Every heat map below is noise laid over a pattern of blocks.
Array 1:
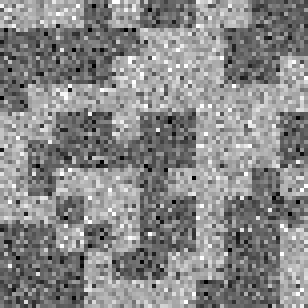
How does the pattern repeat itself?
mirrored about the diagonal from the bottom left
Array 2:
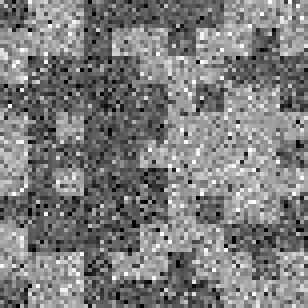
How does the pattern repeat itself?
top and bottom mirror each other
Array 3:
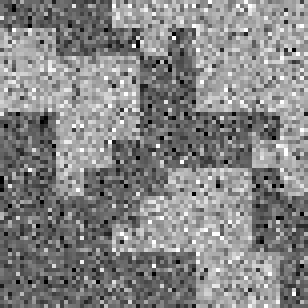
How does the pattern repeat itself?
mirrored about the diagonal from the bottom left
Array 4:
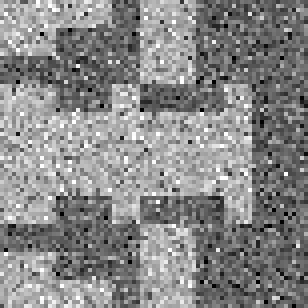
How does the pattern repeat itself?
top and bottom mirror each other
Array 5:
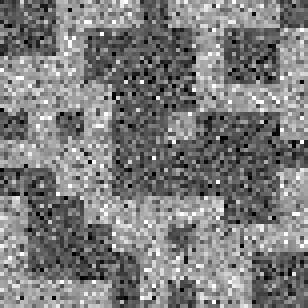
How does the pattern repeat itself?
mirrored about the diagonal from the bottom left
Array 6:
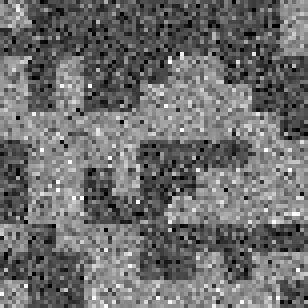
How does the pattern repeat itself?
no symmetry
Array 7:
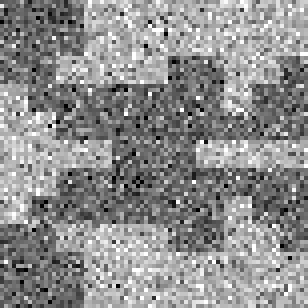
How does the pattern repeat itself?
top and bottom mirror each other
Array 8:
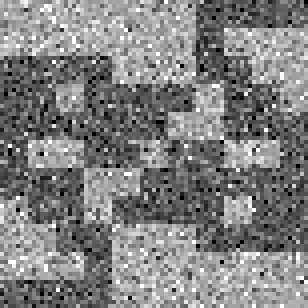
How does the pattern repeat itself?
the same after a half turn
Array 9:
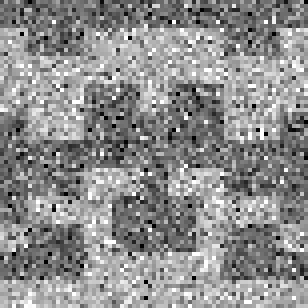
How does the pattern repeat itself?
left and right mirror each other
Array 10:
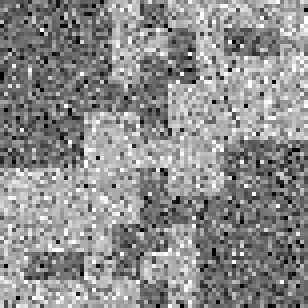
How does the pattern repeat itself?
the same after a half turn
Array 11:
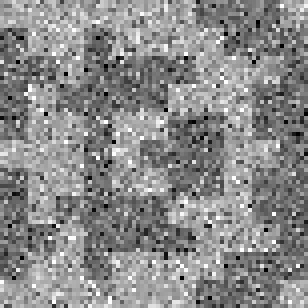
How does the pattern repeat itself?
top and bottom mirror each other
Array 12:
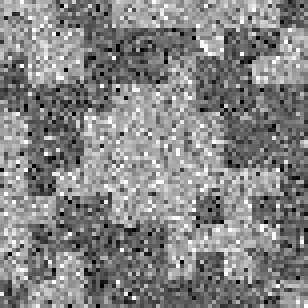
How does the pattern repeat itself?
mirrored about the diagonal from the top left
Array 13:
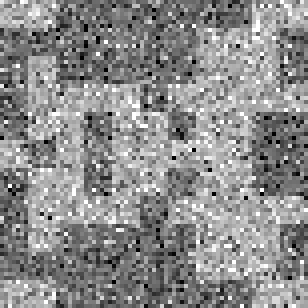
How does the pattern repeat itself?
top and bottom mirror each other
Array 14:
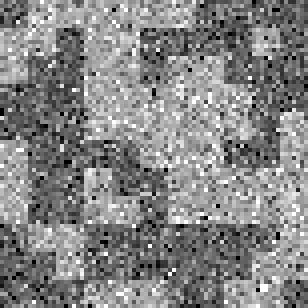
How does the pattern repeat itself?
mirrored about the diagonal from the bottom left
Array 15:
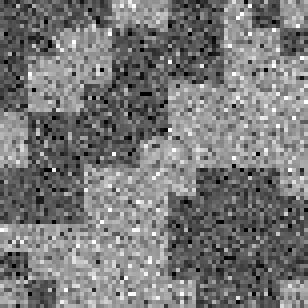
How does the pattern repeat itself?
mirrored about the diagonal from the top left
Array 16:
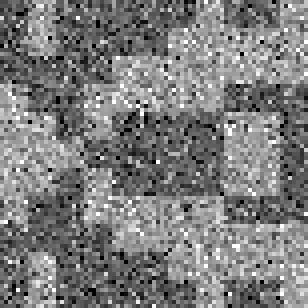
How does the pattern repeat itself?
top and bottom mirror each other
